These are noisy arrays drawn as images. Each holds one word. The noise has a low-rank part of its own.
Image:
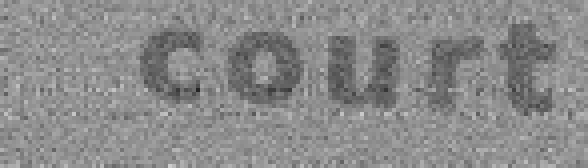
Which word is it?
court
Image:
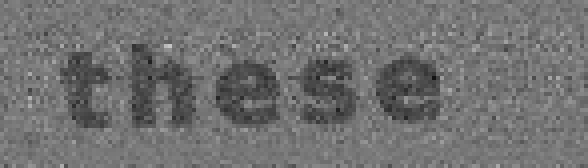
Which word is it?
these
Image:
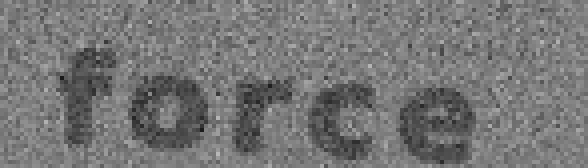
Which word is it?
force
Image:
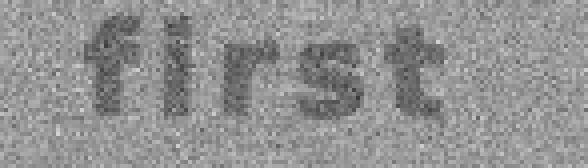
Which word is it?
first
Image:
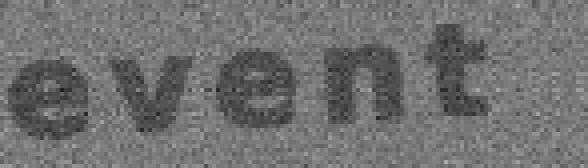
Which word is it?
event
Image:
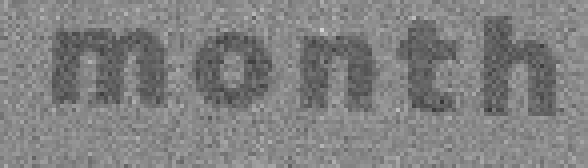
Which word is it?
month
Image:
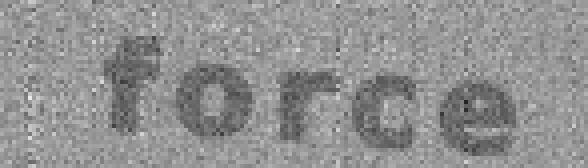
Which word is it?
force
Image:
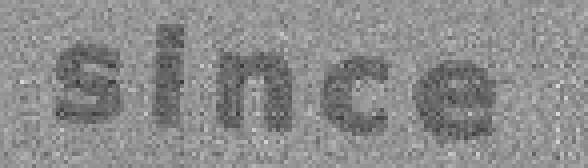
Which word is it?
since
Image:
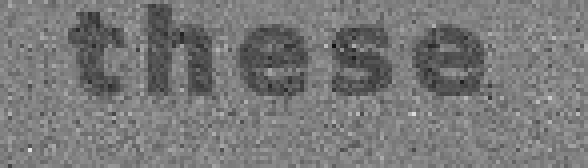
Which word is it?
these
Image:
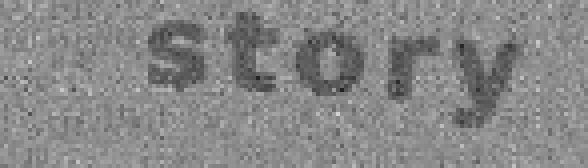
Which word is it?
story
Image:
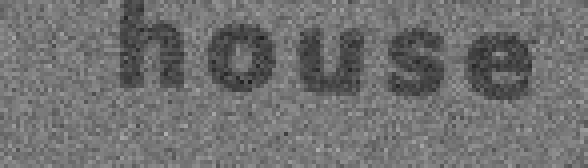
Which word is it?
house
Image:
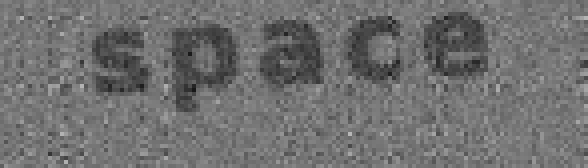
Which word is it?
space
